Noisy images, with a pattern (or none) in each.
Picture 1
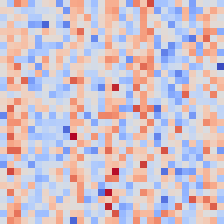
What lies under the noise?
bands of columns
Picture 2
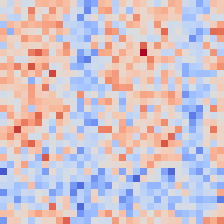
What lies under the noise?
bands of rows crossing bands of columns
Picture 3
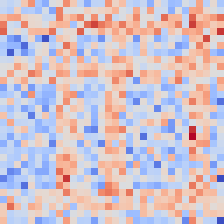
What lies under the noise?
bands of rows crossing bands of columns
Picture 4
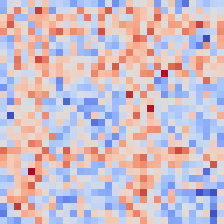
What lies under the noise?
bands of rows crossing bands of columns
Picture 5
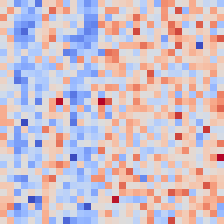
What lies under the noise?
bands of columns
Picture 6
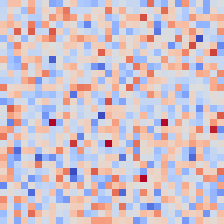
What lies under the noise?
only noise
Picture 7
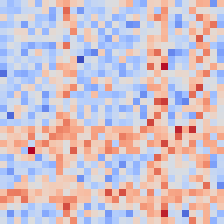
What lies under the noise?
bands of rows crossing bands of columns
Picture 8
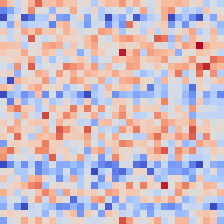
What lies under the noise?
bands of rows
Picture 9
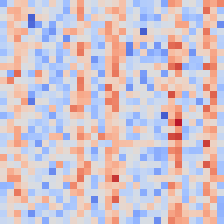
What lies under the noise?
bands of columns
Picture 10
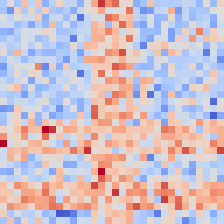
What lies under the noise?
bands of rows crossing bands of columns
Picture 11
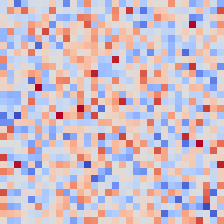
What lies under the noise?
only noise
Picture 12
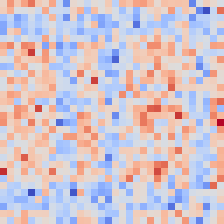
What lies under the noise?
bands of rows crossing bands of columns
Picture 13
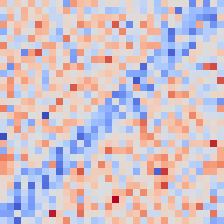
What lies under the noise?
a diagonal band
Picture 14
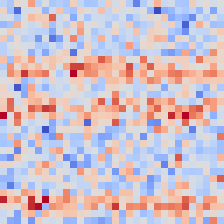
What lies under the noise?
bands of rows
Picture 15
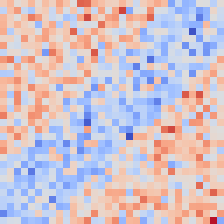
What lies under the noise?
a diagonal band
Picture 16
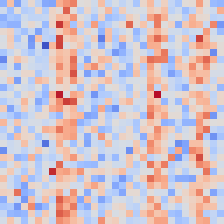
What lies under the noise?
bands of columns
